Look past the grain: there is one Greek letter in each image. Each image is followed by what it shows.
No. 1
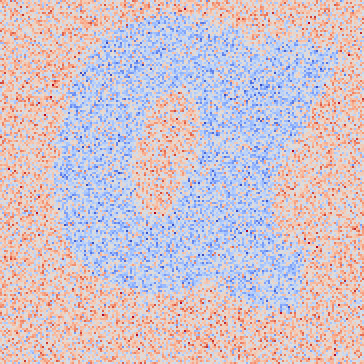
blue alpha
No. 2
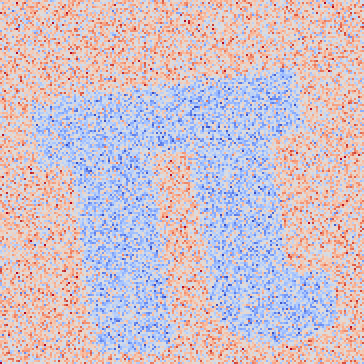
blue pi
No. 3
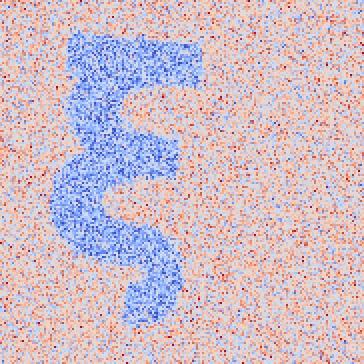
blue xi
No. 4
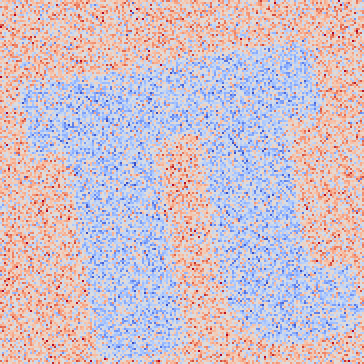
blue pi
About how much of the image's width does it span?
nearly all
